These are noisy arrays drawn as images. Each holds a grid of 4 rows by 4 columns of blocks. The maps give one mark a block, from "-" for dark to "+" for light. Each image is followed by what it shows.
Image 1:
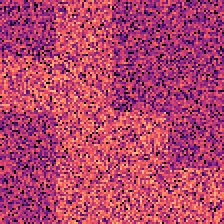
- + - -
+ + - -
- + + -
- + + +
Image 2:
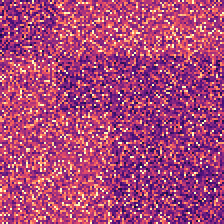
- + + +
+ - - -
+ + - -
+ + - -
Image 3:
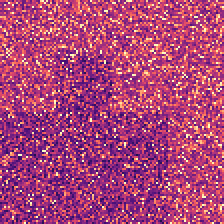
+ + + +
+ - + +
- - - +
- - - +
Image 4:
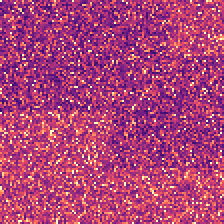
- - - +
- - - -
+ + - -
+ + + +
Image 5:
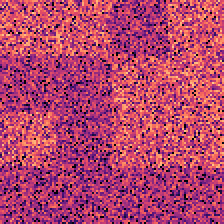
+ + - +
- - + +
+ - + +
- - - -
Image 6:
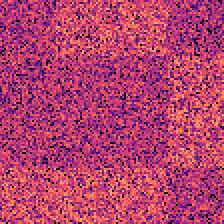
- + + -
- - - +
- - - +
+ + + -
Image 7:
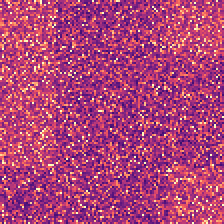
+ - - +
+ - - -
+ - - -
- - - +
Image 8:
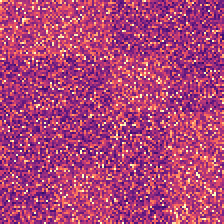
+ + - -
- - + -
- - - +
- + - +
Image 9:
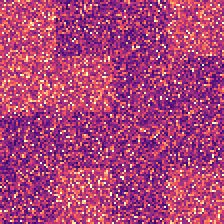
+ - - +
+ + - -
- - - -
- + - +
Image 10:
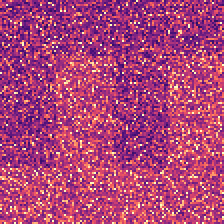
- - - -
- + - +
- + - +
+ + + +
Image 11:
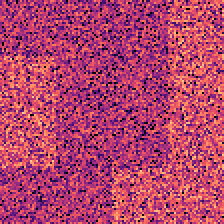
- - - +
+ - - +
+ - - +
- - + +
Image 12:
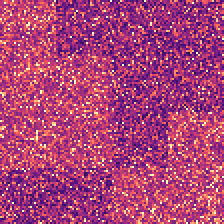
+ - - -
+ + - -
+ + - +
- - + +
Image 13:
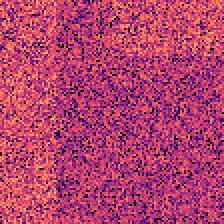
+ - + +
+ - - -
+ - - -
+ - - -
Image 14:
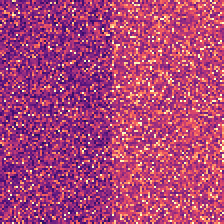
- - + +
- - + +
- - + +
- - + +
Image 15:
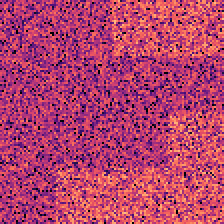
- - + +
- - - -
- - - +
- + + +
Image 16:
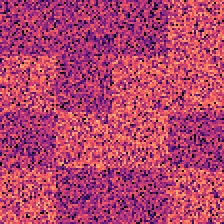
- - - +
+ - + +
- + + -
+ - - +
